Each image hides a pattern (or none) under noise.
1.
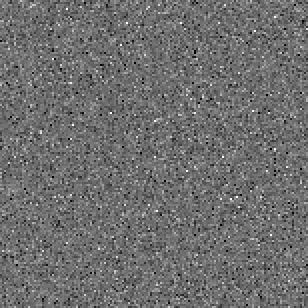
only noise
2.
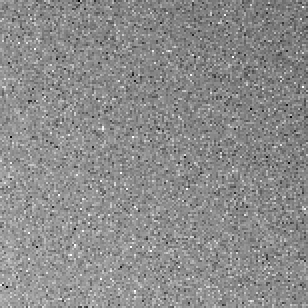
a smooth slope
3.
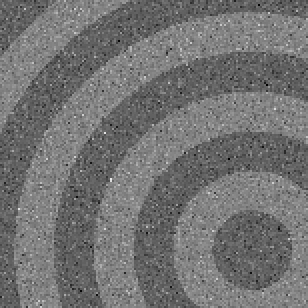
rings round one point
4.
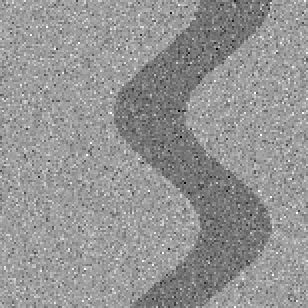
a wavy band
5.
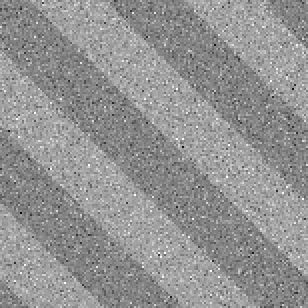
diagonal stripes
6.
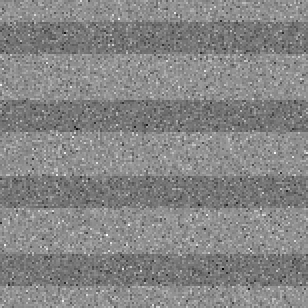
horizontal stripes
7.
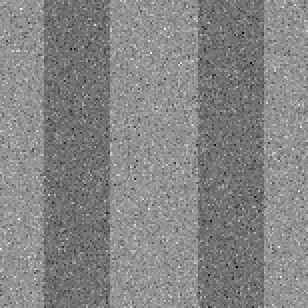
vertical stripes
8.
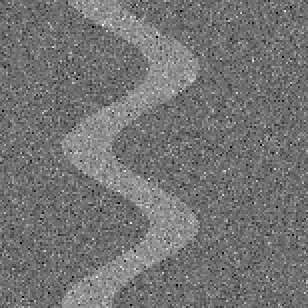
a wavy band
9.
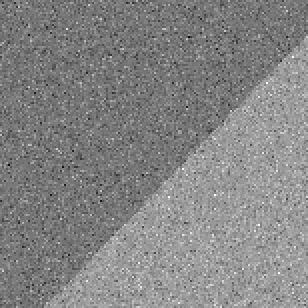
a sharp edge
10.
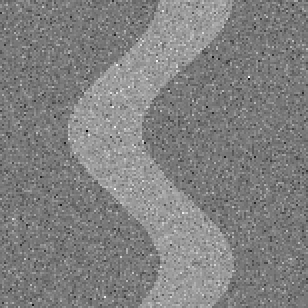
a wavy band
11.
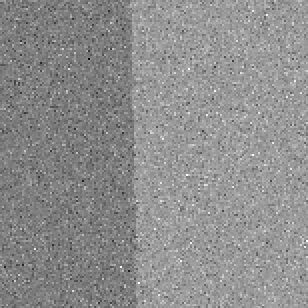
a sharp edge
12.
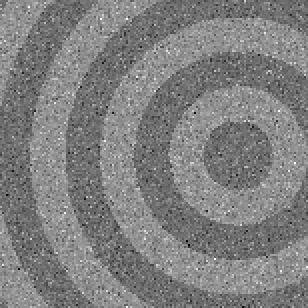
rings round one point
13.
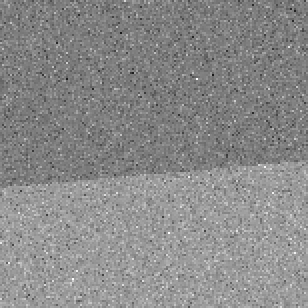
a sharp edge
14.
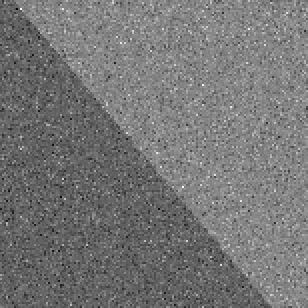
a sharp edge
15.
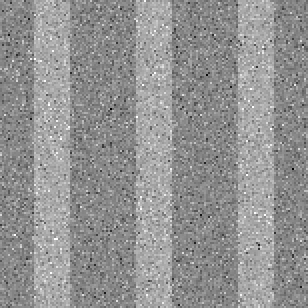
vertical stripes
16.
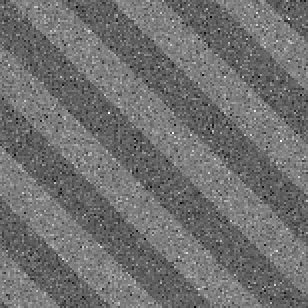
diagonal stripes
